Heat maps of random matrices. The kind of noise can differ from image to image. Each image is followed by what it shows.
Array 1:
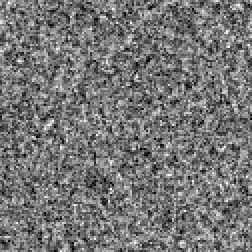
blotchy
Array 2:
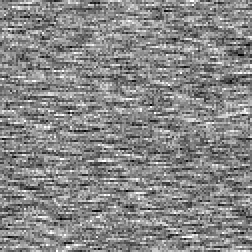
streaked along the rows
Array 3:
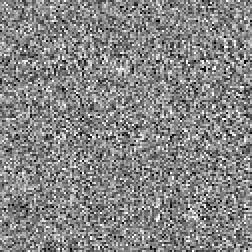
low rank plus noise
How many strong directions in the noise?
two
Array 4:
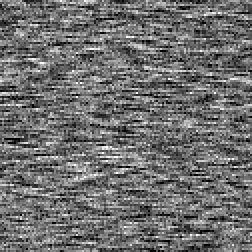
streaked along the rows
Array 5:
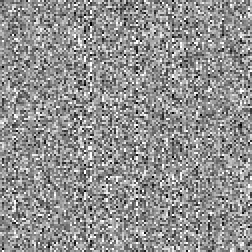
columns of uneven size
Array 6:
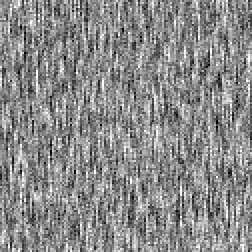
streaked along the columns
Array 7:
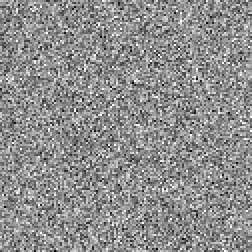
independent entries
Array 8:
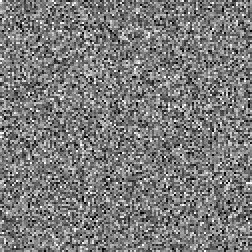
low rank plus noise
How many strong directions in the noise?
one
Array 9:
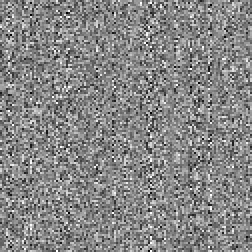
columns of uneven size
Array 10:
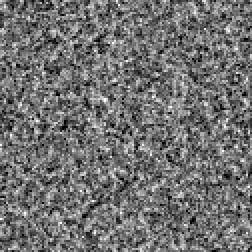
blotchy
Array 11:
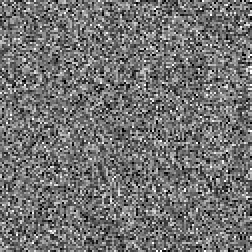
low rank plus noise
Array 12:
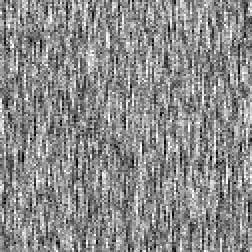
streaked along the columns
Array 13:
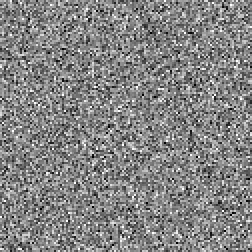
independent entries
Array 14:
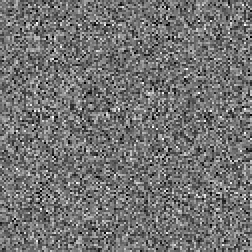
low rank plus noise
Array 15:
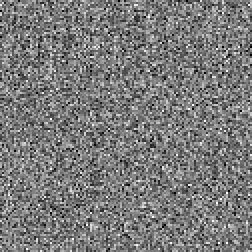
low rank plus noise
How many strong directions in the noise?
three or four
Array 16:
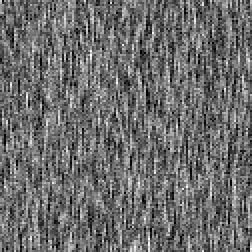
streaked along the columns
